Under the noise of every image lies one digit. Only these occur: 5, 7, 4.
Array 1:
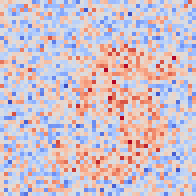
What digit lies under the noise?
5
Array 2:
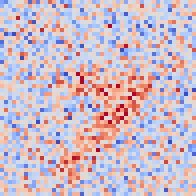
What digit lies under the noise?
7
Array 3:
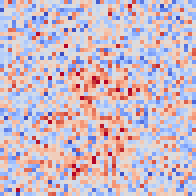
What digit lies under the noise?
5
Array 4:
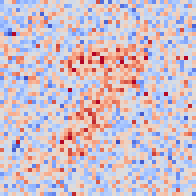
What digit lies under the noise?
7
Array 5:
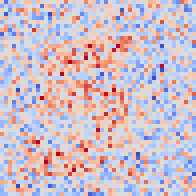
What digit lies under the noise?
5
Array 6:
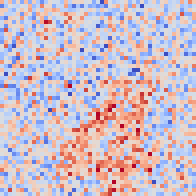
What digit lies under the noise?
4
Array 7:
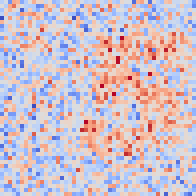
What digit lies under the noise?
5
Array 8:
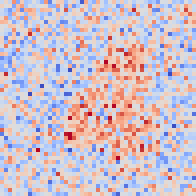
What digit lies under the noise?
4
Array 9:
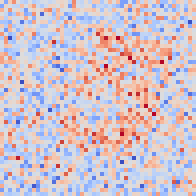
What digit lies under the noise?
5
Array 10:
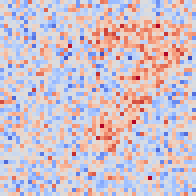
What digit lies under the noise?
7
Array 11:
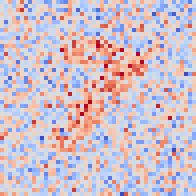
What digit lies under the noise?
7
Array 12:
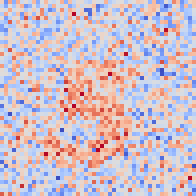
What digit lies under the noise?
5
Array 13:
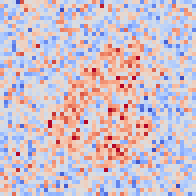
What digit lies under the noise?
4
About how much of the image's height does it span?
two thirds
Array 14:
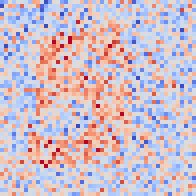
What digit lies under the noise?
5
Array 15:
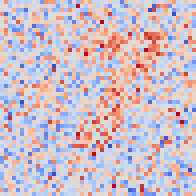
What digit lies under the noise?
7
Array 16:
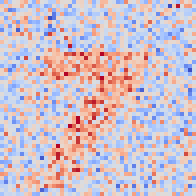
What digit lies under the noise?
7
